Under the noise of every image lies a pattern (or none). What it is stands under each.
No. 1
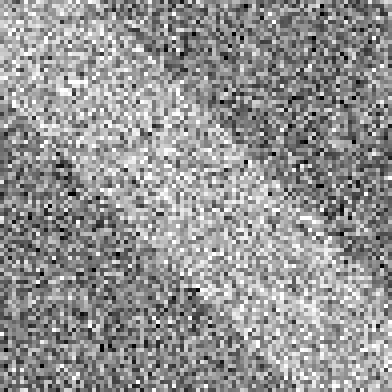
a diagonal band
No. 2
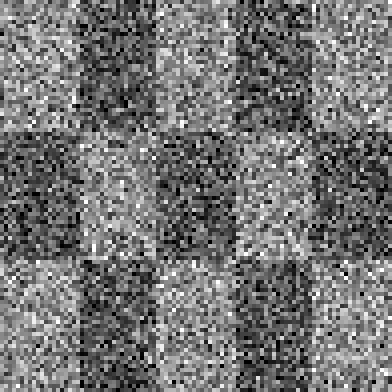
a checkerboard
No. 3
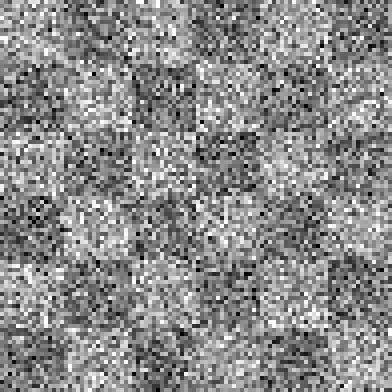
a checkerboard
